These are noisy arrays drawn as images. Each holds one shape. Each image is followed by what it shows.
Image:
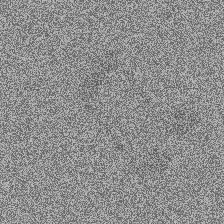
pair of musical notes
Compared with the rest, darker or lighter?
darker
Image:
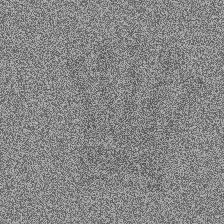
chess queen
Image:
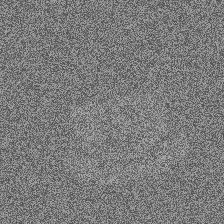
telephone
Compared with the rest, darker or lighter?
lighter
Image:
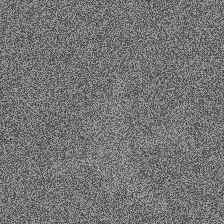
airplane
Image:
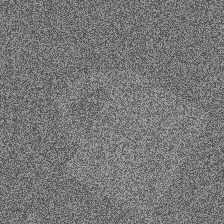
cup
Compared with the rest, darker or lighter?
lighter
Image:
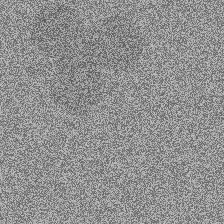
club
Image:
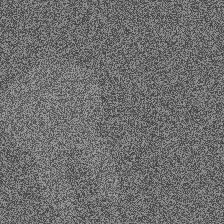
rabbit's head
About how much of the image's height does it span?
two thirds
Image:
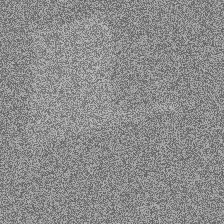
flag
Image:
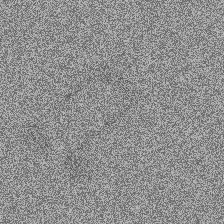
pair of musical notes
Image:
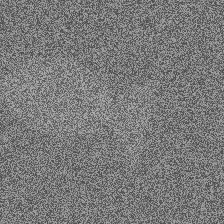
fish
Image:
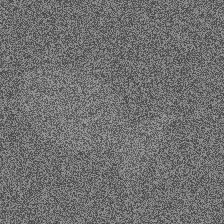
fish
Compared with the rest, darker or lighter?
lighter
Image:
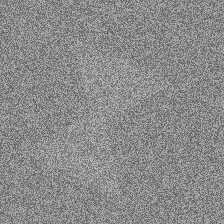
bow tie
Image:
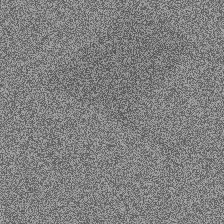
flag
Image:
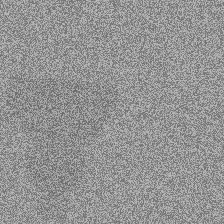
chess pawn
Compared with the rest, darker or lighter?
darker
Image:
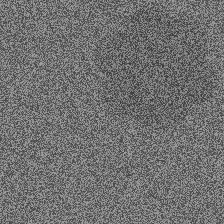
flower
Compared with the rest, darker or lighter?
darker
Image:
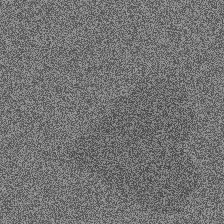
heart
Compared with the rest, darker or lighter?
darker
